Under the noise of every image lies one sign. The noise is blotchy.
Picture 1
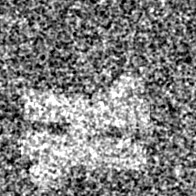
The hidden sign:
not-equal sign
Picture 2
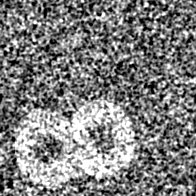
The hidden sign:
infinity sign
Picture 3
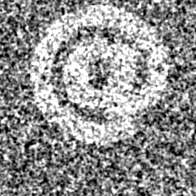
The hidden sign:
at sign
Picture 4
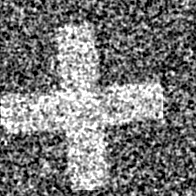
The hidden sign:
plus sign
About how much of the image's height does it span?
nearly all
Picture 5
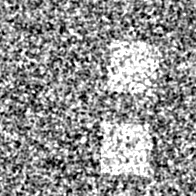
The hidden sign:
colon
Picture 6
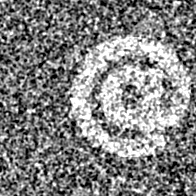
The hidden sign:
at sign
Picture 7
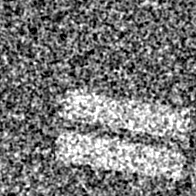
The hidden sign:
equals sign
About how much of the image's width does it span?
two thirds
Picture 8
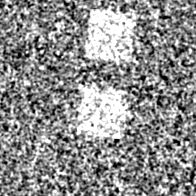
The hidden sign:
colon
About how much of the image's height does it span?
two thirds
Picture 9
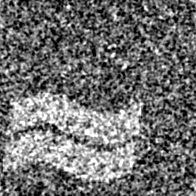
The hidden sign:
approximately sign
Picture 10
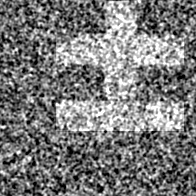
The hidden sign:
plus-minus sign
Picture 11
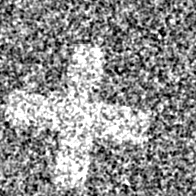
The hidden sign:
plus sign
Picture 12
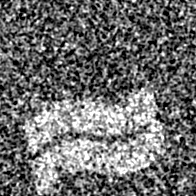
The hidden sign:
approximately sign
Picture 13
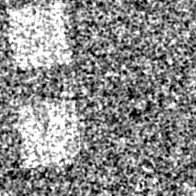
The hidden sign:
colon
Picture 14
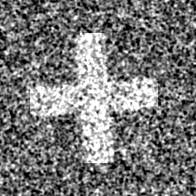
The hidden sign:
plus sign
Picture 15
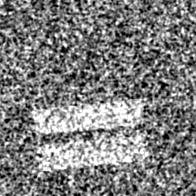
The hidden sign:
equals sign
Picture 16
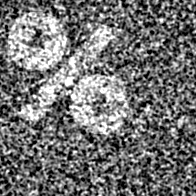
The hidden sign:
percent sign
